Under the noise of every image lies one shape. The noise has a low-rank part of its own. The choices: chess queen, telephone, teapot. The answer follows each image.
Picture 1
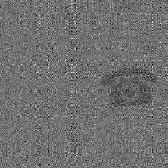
telephone
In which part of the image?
middle right
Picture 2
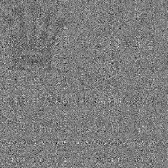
chess queen
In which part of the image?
top left
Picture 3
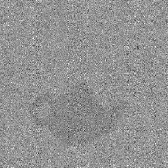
teapot
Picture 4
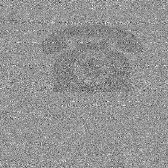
telephone
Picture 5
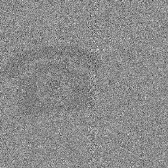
telephone
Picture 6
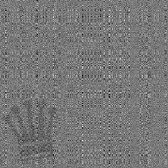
chess queen
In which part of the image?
bottom left
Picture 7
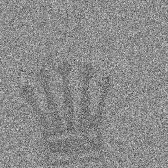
chess queen
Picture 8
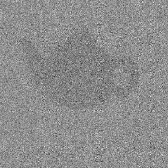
teapot
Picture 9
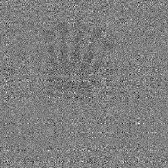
chess queen
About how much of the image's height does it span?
half
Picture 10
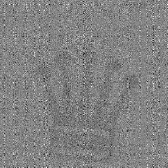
chess queen
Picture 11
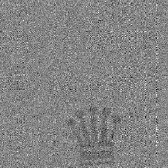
chess queen
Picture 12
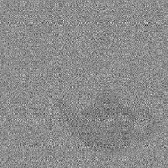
teapot
